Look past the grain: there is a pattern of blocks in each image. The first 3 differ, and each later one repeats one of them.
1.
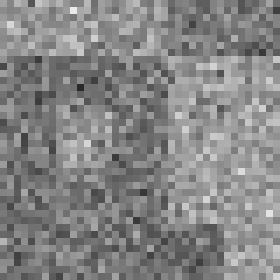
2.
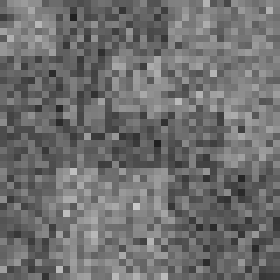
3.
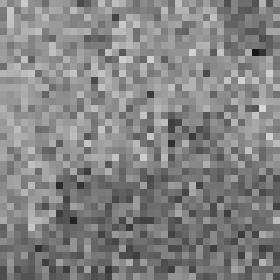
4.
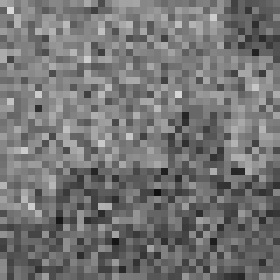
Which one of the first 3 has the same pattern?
3
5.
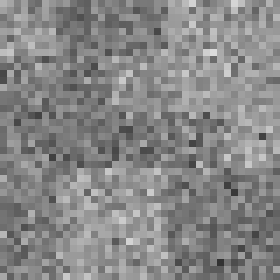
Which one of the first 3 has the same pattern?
2
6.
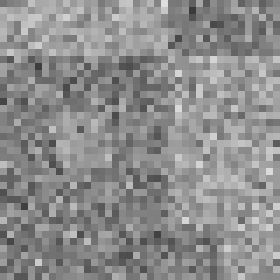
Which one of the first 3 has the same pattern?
1
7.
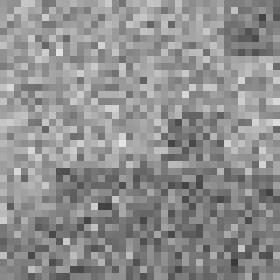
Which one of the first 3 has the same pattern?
3
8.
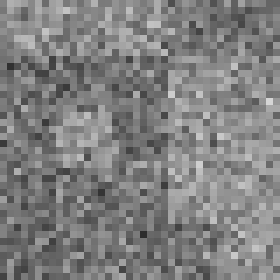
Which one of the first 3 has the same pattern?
1
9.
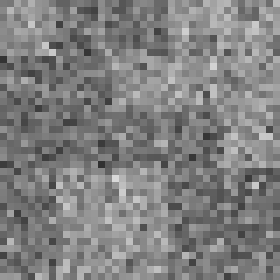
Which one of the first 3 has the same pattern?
2
